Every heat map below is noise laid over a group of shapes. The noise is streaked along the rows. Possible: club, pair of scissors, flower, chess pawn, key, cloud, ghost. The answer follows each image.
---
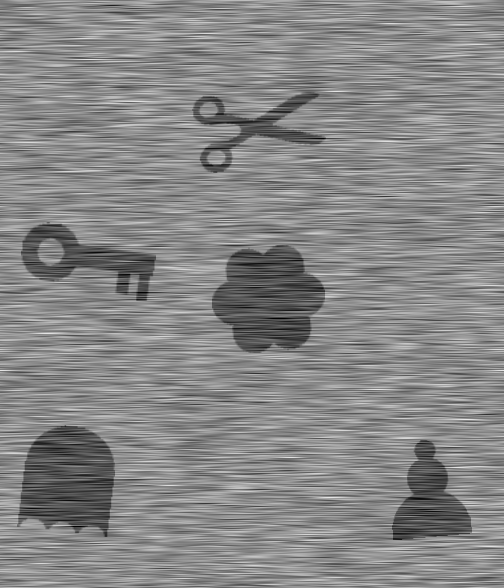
top middle: pair of scissors; middle left: key; centre: flower; bottom left: ghost; bottom right: chess pawn
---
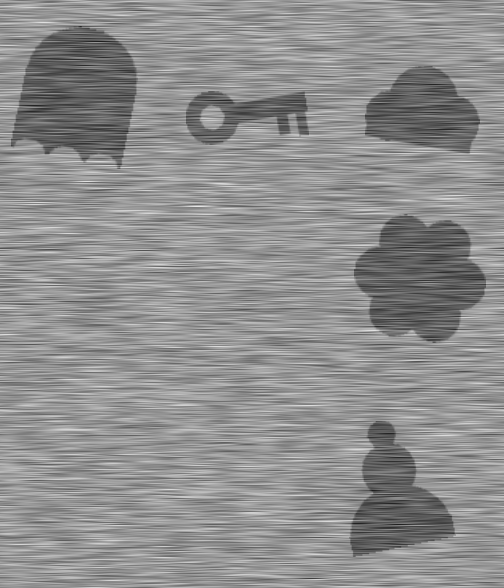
top left: ghost; top middle: key; top right: cloud; middle right: flower; bottom right: chess pawn
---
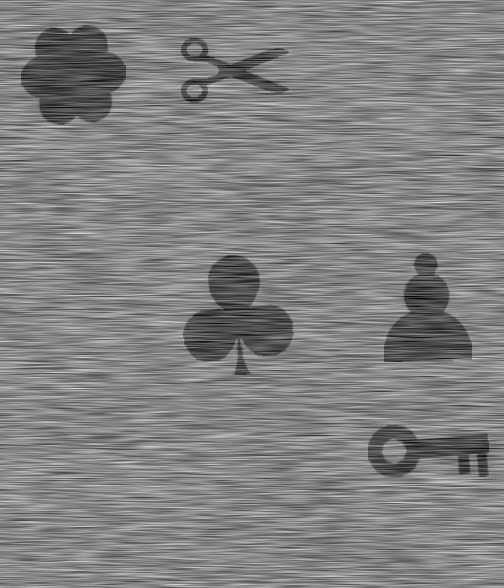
top left: flower; top middle: pair of scissors; centre: club; middle right: chess pawn; bottom right: key
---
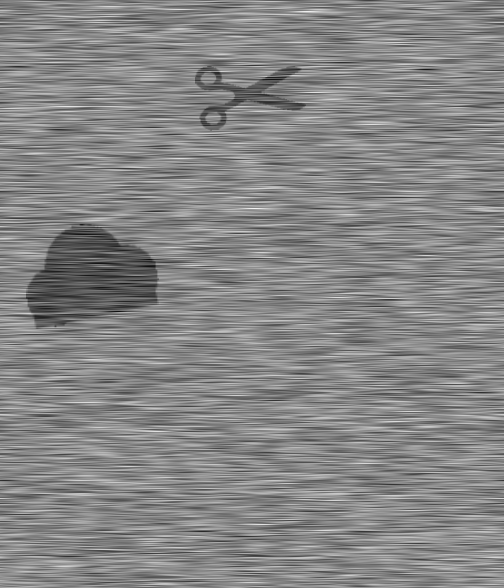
top middle: pair of scissors; middle left: cloud
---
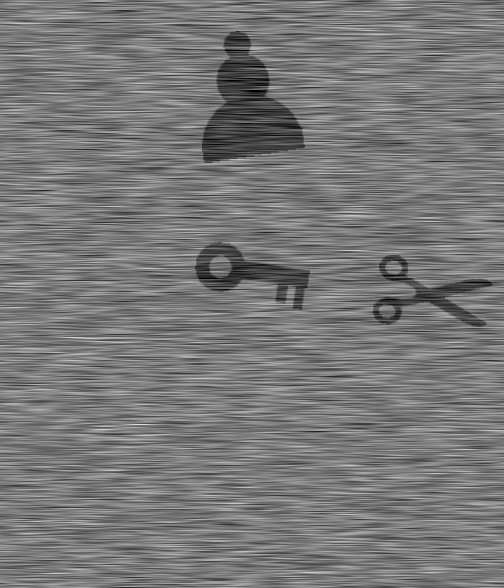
top middle: chess pawn; centre: key; middle right: pair of scissors
